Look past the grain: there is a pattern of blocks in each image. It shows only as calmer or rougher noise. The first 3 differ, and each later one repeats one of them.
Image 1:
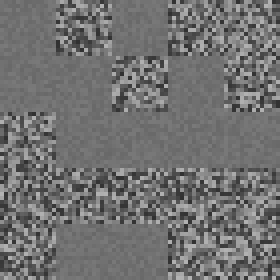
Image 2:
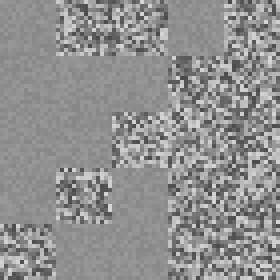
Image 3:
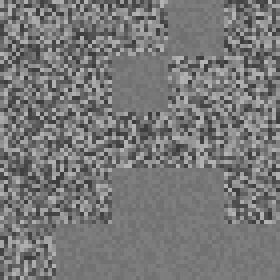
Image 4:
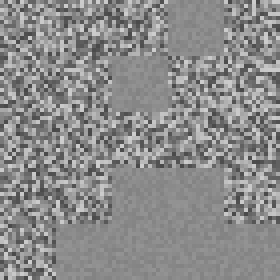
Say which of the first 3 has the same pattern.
3
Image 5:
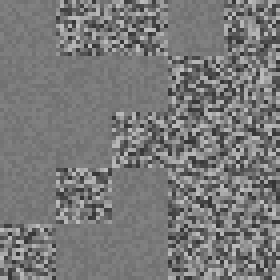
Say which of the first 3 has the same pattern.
2
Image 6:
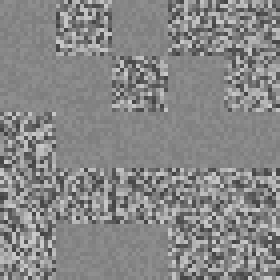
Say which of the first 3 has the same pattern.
1
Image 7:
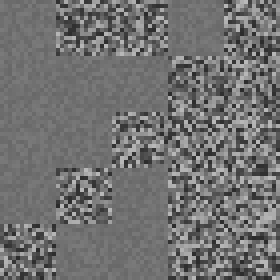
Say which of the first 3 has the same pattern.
2
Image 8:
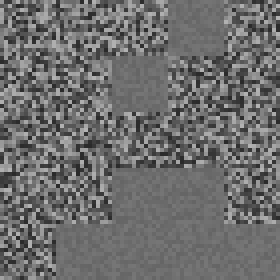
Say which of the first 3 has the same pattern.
3
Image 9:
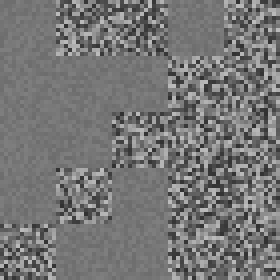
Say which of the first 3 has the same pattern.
2
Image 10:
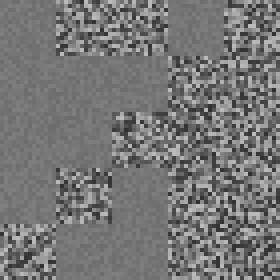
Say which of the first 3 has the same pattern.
2
